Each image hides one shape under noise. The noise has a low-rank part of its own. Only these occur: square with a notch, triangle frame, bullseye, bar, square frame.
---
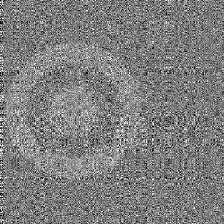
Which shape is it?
bullseye
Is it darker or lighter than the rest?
lighter
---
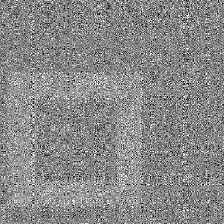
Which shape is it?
square frame
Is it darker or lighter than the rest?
lighter
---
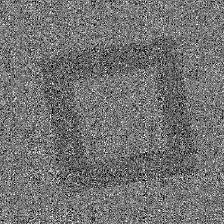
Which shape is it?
square frame
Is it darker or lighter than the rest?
darker
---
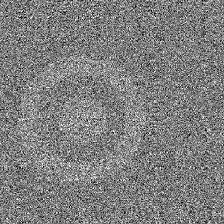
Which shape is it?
bullseye
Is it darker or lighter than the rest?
lighter
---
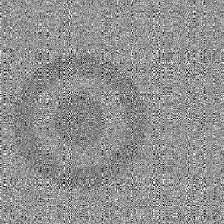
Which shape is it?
bullseye
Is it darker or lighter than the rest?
darker
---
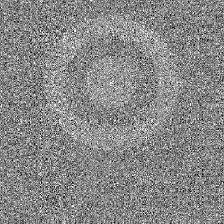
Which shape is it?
bullseye
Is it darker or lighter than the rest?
lighter
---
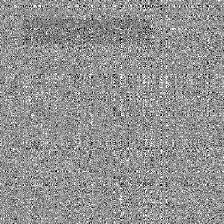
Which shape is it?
bar
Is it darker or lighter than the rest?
darker
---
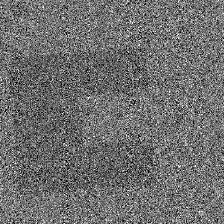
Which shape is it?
square with a notch
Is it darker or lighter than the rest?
darker
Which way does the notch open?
right
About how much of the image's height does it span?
two thirds
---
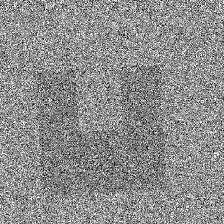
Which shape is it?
square with a notch
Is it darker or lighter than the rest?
darker
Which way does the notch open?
up
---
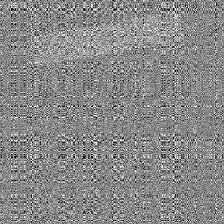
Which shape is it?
bar
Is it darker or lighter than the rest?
lighter
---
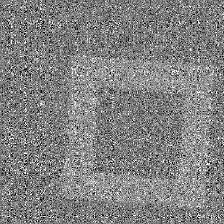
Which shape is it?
square frame
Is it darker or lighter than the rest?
lighter
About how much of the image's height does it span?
two thirds
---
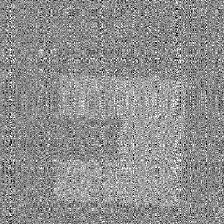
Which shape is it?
square with a notch
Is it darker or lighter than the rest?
lighter
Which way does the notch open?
left
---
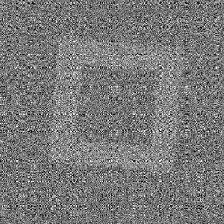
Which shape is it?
square frame
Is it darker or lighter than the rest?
lighter
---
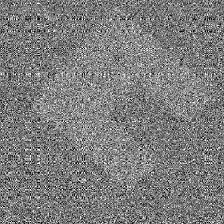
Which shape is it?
square with a notch
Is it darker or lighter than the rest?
lighter
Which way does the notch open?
down and right
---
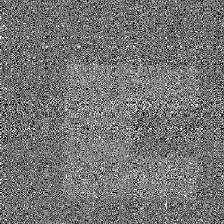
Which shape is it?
square with a notch
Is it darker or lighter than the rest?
lighter
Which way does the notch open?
right
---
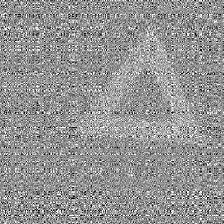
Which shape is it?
triangle frame
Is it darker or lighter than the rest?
lighter
